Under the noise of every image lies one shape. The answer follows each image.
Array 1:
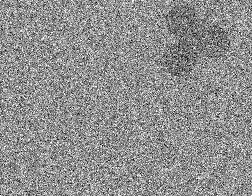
dark club, top right
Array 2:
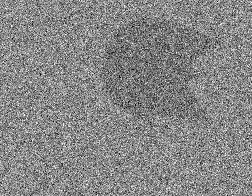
dark cat's head
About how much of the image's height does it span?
half
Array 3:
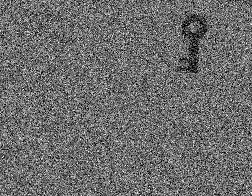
dark key, top right
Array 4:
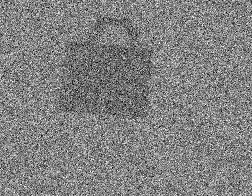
dark cup
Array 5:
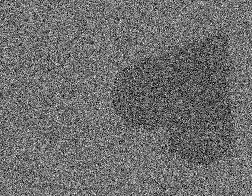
dark heart
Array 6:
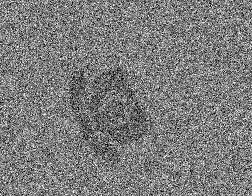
dark telephone
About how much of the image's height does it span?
half
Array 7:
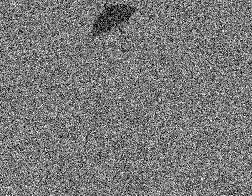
dark umbrella, top middle
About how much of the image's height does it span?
a quarter
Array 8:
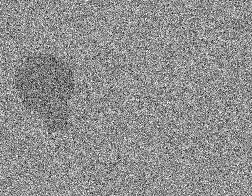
dark light bulb, middle left
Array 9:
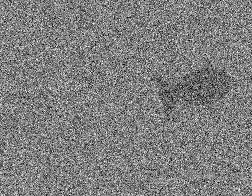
dark fish, middle right
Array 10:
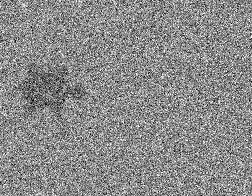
dark turtle, middle left
